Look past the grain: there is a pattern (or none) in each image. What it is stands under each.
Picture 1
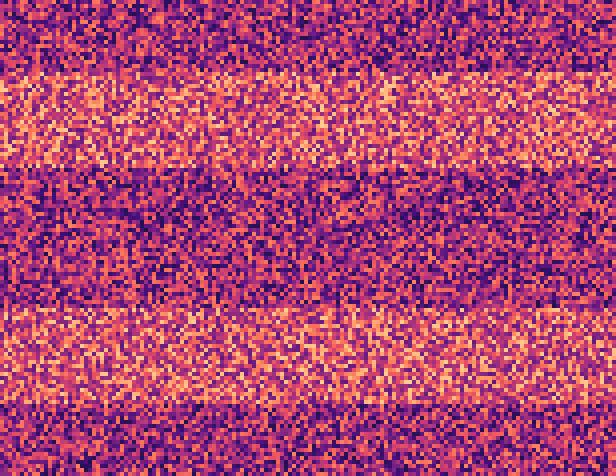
horizontal stripes
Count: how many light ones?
2
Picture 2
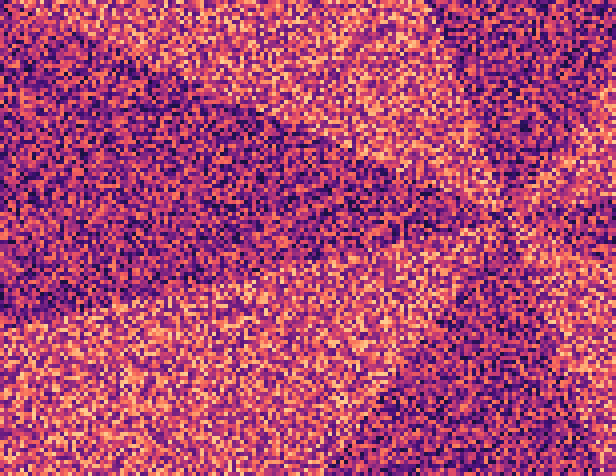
spokes from one point
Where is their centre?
middle right
